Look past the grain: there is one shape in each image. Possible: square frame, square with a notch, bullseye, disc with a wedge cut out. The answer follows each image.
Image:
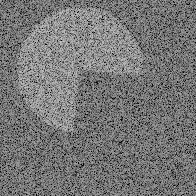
disc with a wedge cut out
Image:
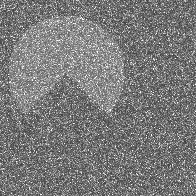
disc with a wedge cut out
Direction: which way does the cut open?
down
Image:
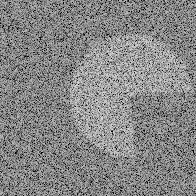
disc with a wedge cut out
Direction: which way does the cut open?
down and right
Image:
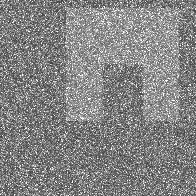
square with a notch
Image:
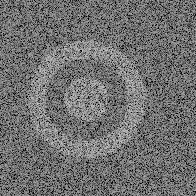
bullseye
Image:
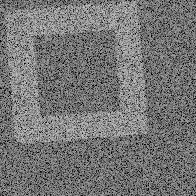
square frame
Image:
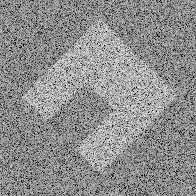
square with a notch
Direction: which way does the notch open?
down and left
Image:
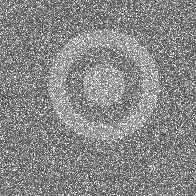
bullseye
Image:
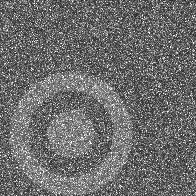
bullseye
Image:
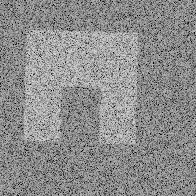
square with a notch
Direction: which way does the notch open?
down
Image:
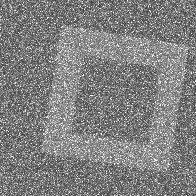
square frame
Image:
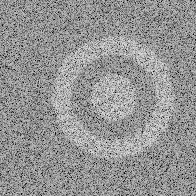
bullseye
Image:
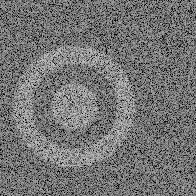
bullseye
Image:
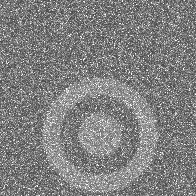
bullseye
